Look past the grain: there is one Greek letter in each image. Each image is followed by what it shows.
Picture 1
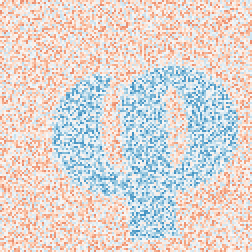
blue phi
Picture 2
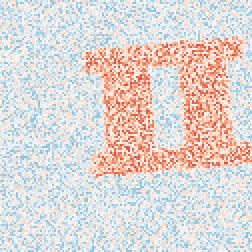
red pi
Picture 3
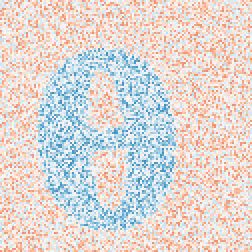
blue theta
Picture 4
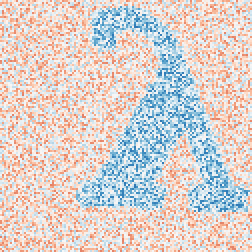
blue lambda
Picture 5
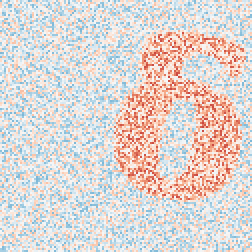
red delta
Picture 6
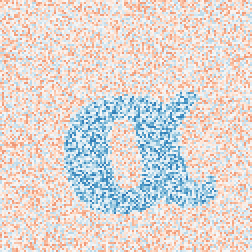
blue alpha
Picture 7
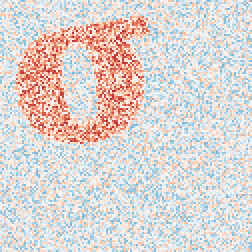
red sigma
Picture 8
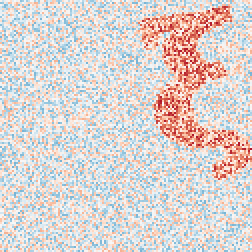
red xi
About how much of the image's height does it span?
two thirds
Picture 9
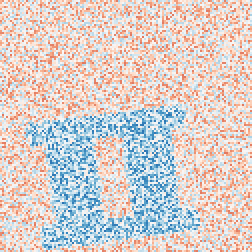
blue pi
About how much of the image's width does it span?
two thirds
